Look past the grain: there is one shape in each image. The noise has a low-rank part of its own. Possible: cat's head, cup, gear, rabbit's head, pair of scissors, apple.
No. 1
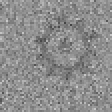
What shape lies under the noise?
gear
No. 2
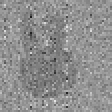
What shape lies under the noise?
rabbit's head
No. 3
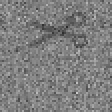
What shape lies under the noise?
pair of scissors
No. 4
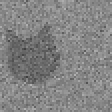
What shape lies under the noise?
cat's head
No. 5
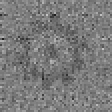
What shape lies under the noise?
gear
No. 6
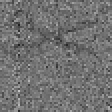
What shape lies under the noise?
pair of scissors
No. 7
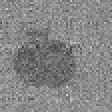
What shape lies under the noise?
apple
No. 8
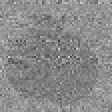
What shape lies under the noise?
apple
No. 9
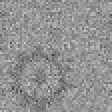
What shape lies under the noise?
gear
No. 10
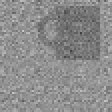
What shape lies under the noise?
cup
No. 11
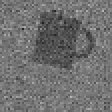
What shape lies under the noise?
cup
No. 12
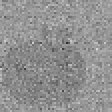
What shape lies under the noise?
apple
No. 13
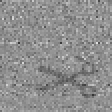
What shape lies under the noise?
pair of scissors
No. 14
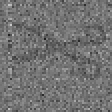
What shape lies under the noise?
pair of scissors
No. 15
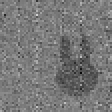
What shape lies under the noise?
rabbit's head
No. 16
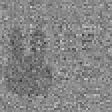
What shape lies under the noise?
rabbit's head
